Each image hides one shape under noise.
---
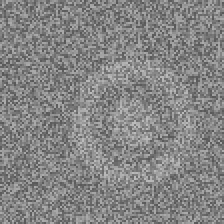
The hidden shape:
bullseye
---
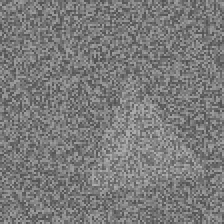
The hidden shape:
triangle
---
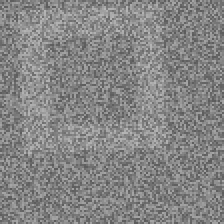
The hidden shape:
square frame
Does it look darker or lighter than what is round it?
lighter
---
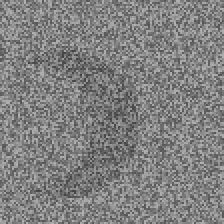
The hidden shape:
crescent
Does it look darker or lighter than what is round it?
darker
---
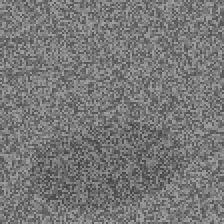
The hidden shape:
ellipse
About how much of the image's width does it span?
two thirds
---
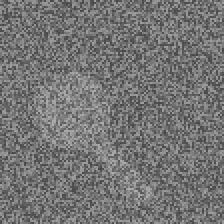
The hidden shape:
lollipop
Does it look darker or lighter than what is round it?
lighter
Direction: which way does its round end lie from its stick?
up and left
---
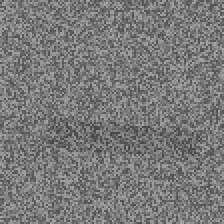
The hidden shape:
bar
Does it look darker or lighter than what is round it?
darker
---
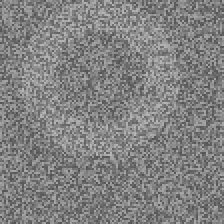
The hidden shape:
ring
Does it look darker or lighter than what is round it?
lighter
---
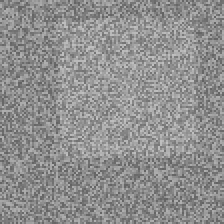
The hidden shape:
square
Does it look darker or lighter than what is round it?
lighter
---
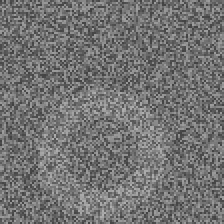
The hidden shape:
ring
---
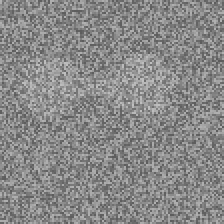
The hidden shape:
dumbbell
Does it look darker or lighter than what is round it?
lighter
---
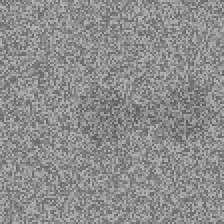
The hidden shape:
dumbbell
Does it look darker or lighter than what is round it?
darker
